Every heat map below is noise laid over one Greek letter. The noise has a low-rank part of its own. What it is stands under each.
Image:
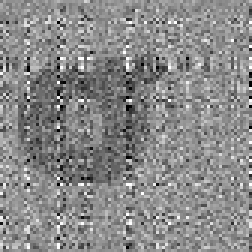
sigma
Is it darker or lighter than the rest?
darker
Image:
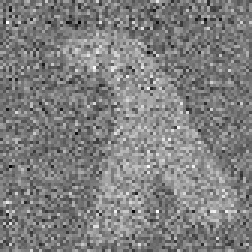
lambda
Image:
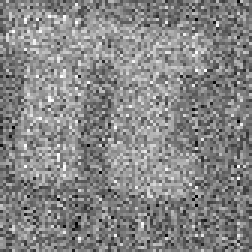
pi
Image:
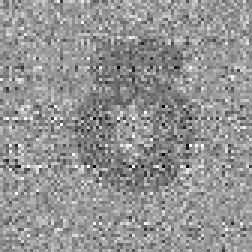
delta
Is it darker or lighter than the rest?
darker
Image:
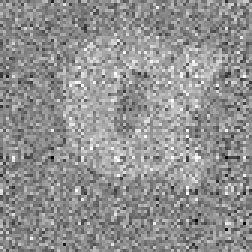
alpha
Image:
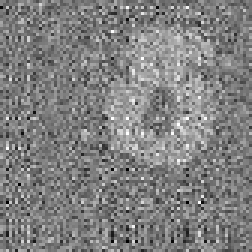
delta
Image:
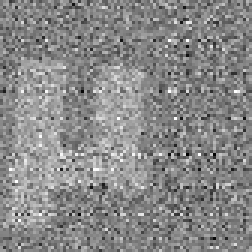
mu
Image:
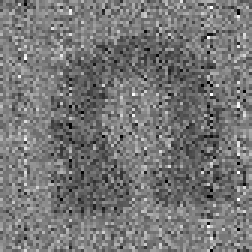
omega
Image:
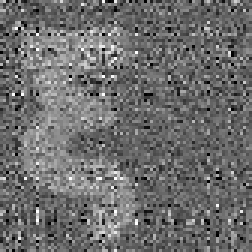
xi
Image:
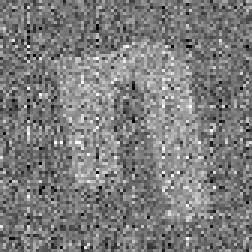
eta
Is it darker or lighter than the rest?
lighter
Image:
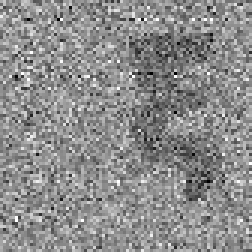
xi
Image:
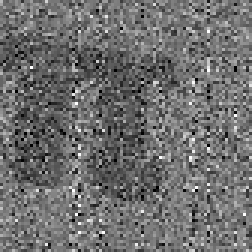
pi
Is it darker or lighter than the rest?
darker
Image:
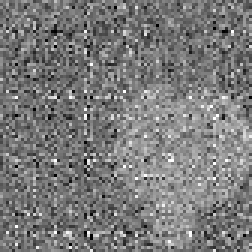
phi
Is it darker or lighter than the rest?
lighter
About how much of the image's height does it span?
two thirds
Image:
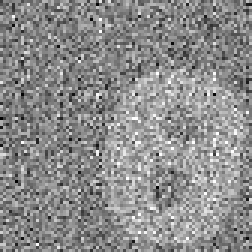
theta
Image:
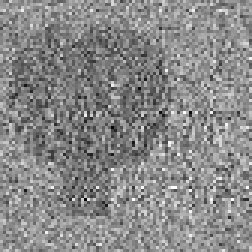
phi
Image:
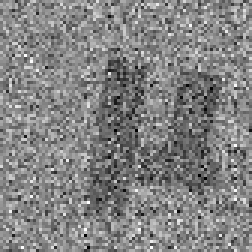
mu
